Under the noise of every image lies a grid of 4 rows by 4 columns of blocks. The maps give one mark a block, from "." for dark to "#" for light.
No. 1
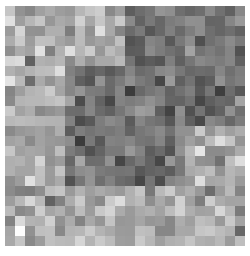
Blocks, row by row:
# # . .
# . . .
# . . #
# # # #
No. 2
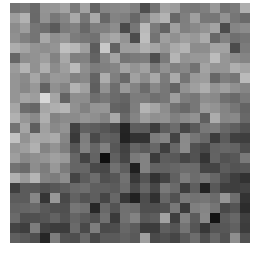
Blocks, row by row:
# # # #
# # # #
# . . .
. . . .
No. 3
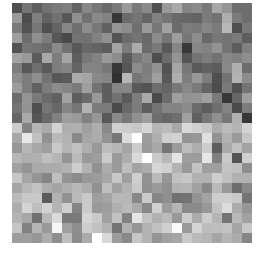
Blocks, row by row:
. . . .
. . . .
# # # #
# # # #
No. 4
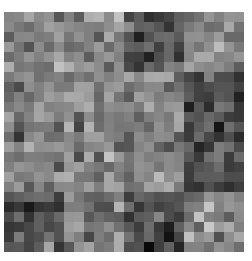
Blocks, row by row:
# # . #
# # # .
# # # .
. # . #
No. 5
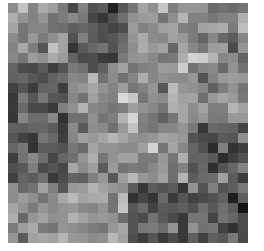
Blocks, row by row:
# . # #
. # # #
. # # .
# # . .
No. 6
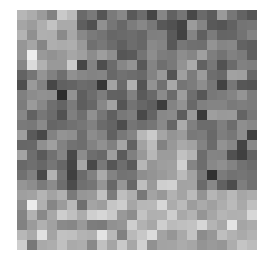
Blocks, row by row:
# . . .
. . . .
. . # .
# # # #
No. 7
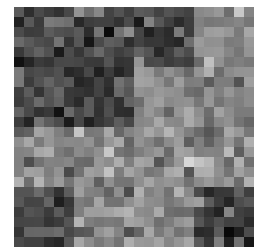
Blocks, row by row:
. . . #
. . # #
# # # #
. # # .
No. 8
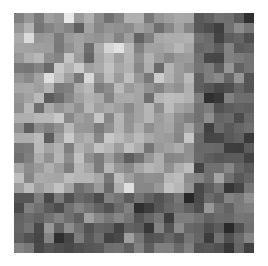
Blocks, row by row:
# # # .
# # # .
# # # .
. . . .
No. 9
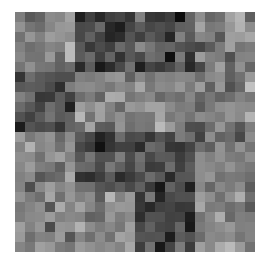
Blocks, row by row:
# . . #
. # # #
# . . #
# # . #
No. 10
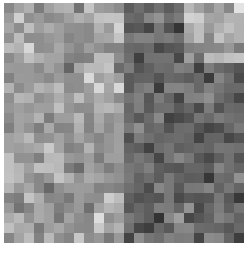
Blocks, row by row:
# # . #
# # . .
# # . .
# # . .
